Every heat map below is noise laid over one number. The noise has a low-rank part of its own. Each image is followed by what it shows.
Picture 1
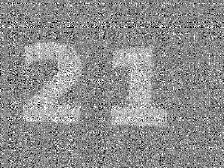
21
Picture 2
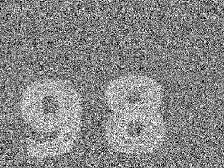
98
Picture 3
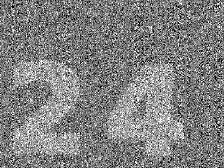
24
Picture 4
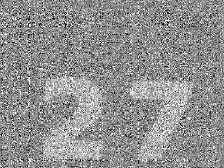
27
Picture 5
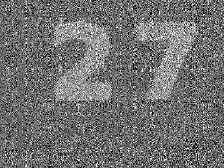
27
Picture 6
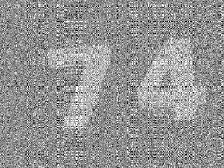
74
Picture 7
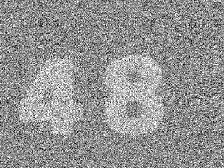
48
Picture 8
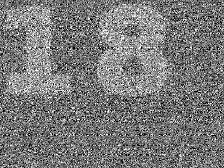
18
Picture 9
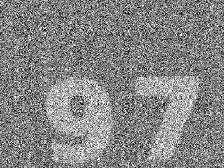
97
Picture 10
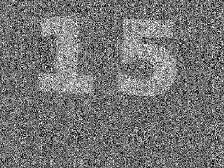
15
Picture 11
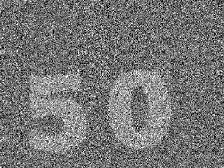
50
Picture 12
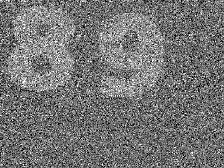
89
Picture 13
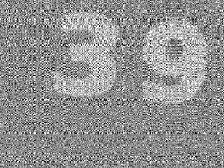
39
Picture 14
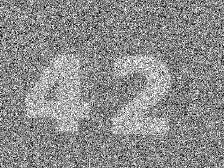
42
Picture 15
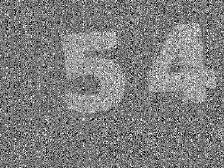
54
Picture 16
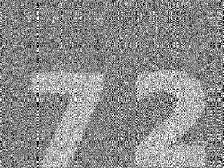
72
